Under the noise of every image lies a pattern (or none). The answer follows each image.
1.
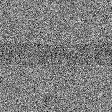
one band of rows
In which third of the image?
middle
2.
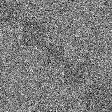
blocks along the diagonal
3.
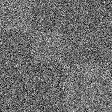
blocks along the diagonal
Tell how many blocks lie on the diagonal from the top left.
3
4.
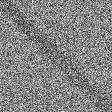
a diagonal band
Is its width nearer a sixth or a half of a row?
a sixth
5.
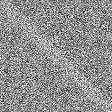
a diagonal band
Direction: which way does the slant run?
top left to bottom right
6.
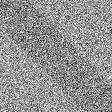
a diagonal band
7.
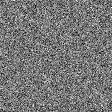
only noise
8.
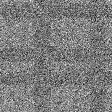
bands of rows crossing bands of columns
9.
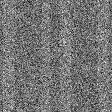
bands of columns
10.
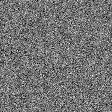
only noise
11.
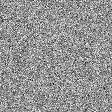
only noise
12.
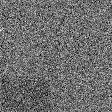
one block
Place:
bottom left
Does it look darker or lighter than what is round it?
darker
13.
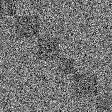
blocks along the diagonal
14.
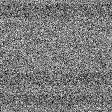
bands of rows
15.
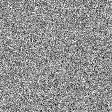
only noise
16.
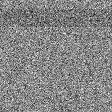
one band of rows
